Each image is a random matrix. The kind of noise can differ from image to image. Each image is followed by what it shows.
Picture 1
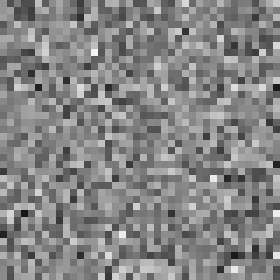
low rank plus noise
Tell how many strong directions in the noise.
one
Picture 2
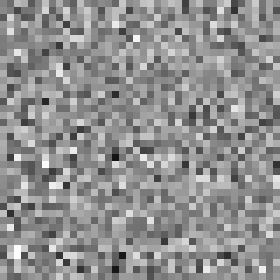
low rank plus noise
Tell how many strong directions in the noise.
five to eight
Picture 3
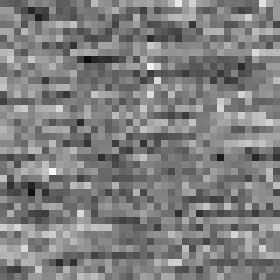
streaked along the rows
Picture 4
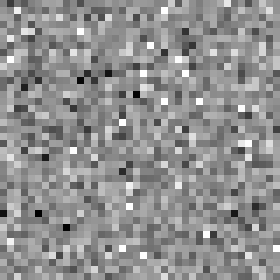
heavy tails
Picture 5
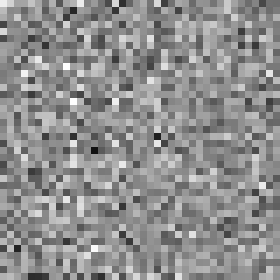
low rank plus noise
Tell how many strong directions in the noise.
three or four
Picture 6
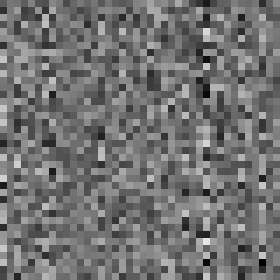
columns of uneven size
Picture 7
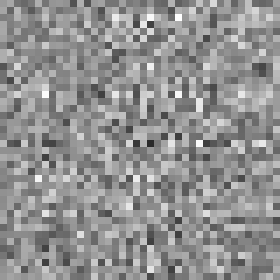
low rank plus noise
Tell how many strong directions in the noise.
two
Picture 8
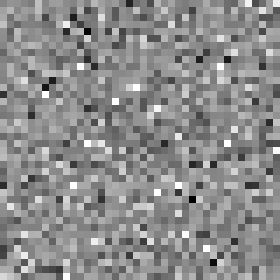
heavy tails
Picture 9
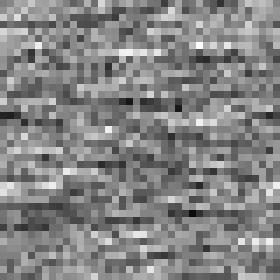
streaked along the rows
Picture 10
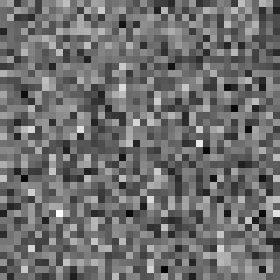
independent entries
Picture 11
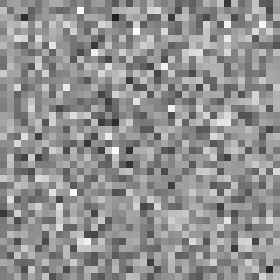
independent entries
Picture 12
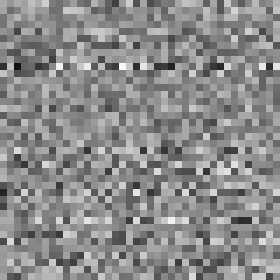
rows of uneven size
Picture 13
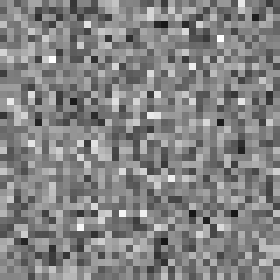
low rank plus noise
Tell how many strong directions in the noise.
five to eight
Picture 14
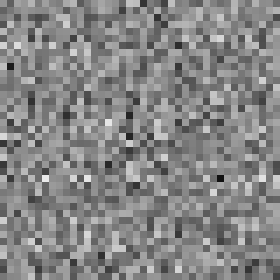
low rank plus noise
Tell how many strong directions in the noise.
two
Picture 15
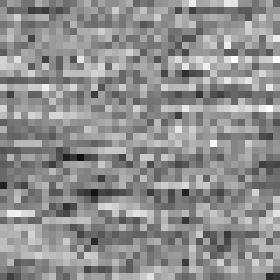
streaked along the rows
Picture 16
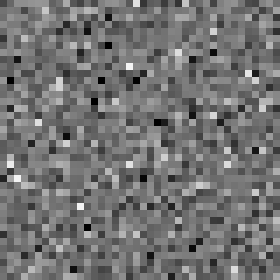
heavy tails
